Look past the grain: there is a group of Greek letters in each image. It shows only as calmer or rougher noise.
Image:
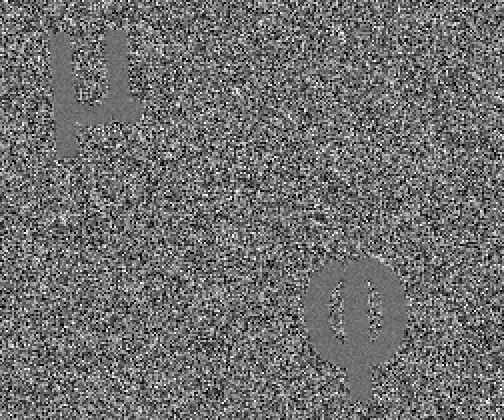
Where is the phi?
bottom right
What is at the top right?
nothing
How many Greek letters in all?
2
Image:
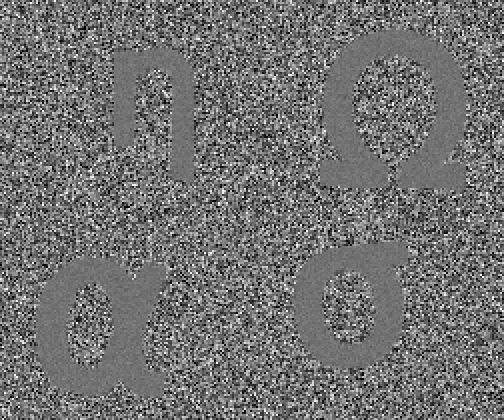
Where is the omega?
top right
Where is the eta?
top left
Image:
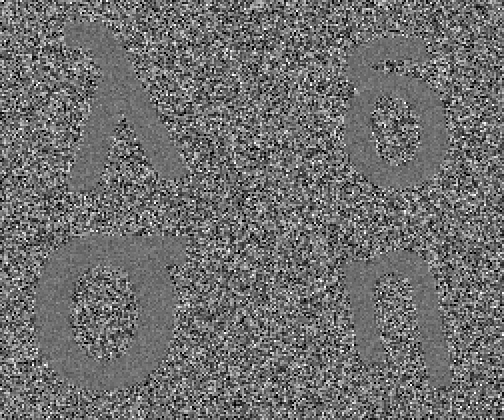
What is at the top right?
delta
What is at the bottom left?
sigma
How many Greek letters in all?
4
